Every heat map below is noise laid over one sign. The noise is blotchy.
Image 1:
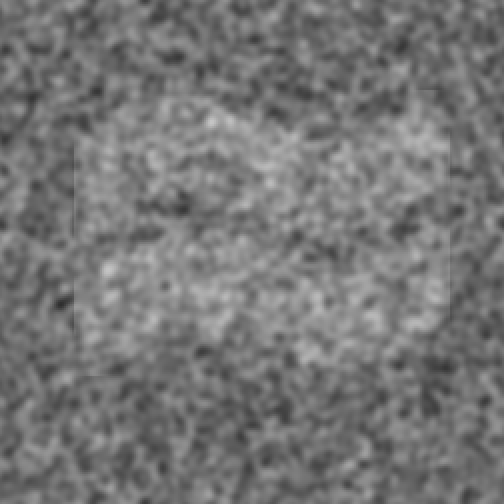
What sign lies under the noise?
approximately sign
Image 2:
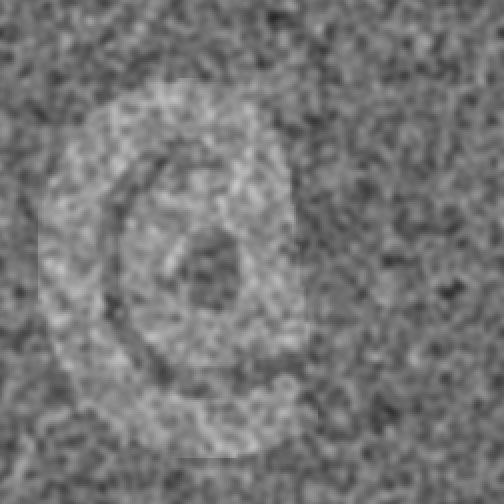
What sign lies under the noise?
at sign
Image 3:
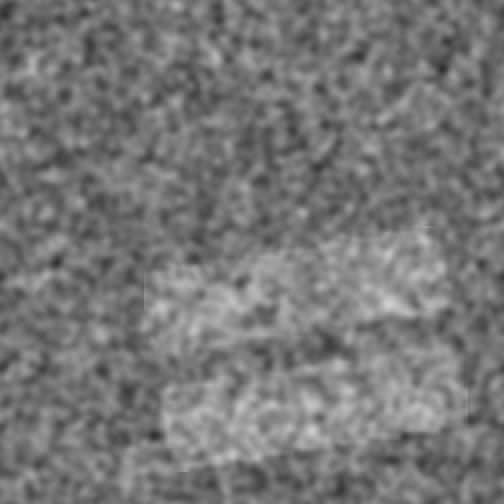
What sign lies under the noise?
equals sign
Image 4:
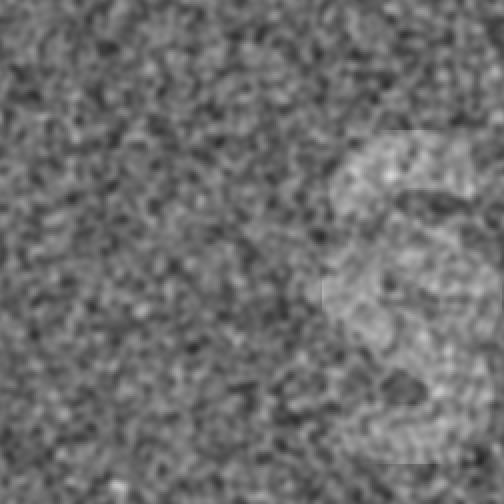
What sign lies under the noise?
section sign
